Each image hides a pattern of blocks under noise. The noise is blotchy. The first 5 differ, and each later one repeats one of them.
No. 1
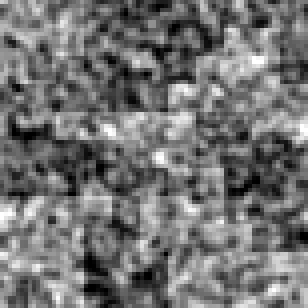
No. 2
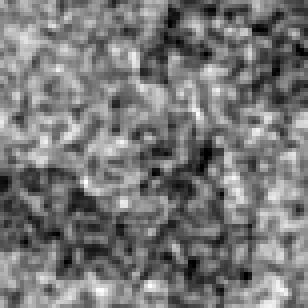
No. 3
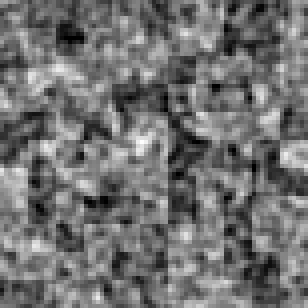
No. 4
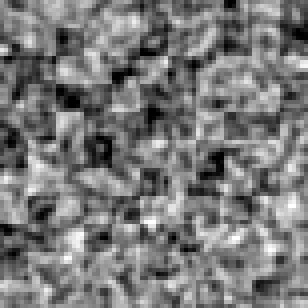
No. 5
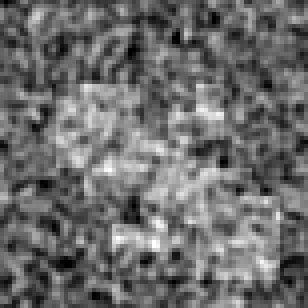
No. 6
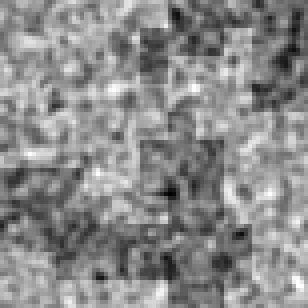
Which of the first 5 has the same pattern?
2
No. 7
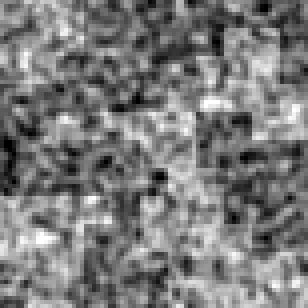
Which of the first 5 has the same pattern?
1
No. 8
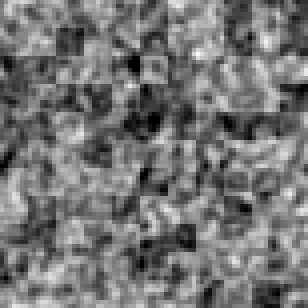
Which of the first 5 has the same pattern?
4
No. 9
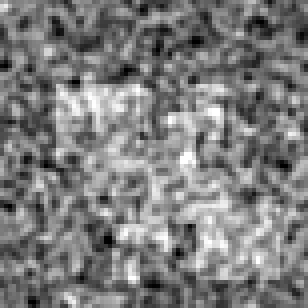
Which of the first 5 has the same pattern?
5
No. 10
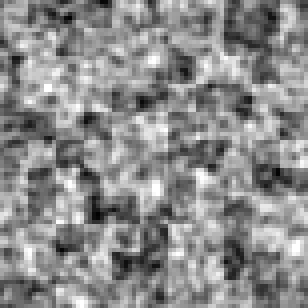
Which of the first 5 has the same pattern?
3
